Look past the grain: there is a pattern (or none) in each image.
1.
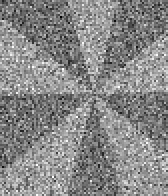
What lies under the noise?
spokes from one point
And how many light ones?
5
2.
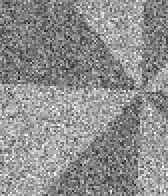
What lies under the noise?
spokes from one point
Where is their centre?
middle right
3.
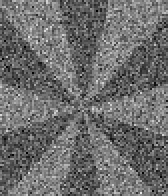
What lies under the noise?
spokes from one point
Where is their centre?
centre
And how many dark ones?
6
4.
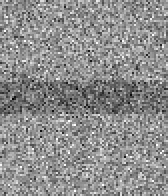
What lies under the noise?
one horizontal stripe
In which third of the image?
middle
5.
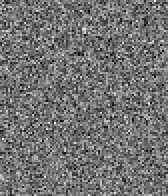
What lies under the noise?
only noise
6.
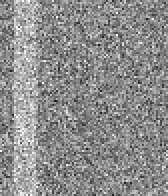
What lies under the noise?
one vertical stripe
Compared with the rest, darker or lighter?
lighter
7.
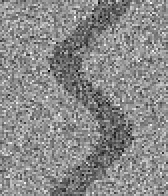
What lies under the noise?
a wavy band
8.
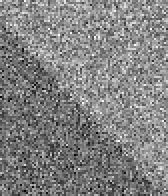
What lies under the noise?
a sharp edge
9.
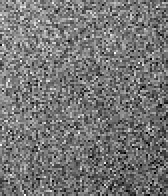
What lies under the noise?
a smooth slope
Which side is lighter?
top left
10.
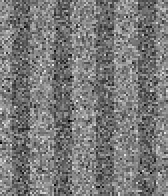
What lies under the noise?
vertical stripes
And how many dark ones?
4
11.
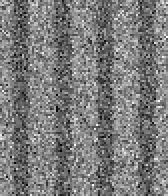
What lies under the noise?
vertical stripes
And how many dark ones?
4
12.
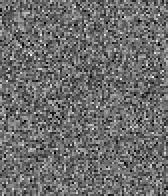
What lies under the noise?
only noise
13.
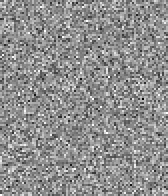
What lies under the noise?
only noise
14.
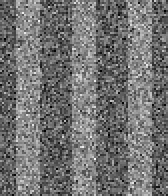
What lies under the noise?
vertical stripes
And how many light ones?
3
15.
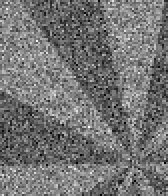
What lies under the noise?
spokes from one point
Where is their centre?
bottom right
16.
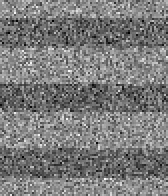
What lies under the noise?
horizontal stripes
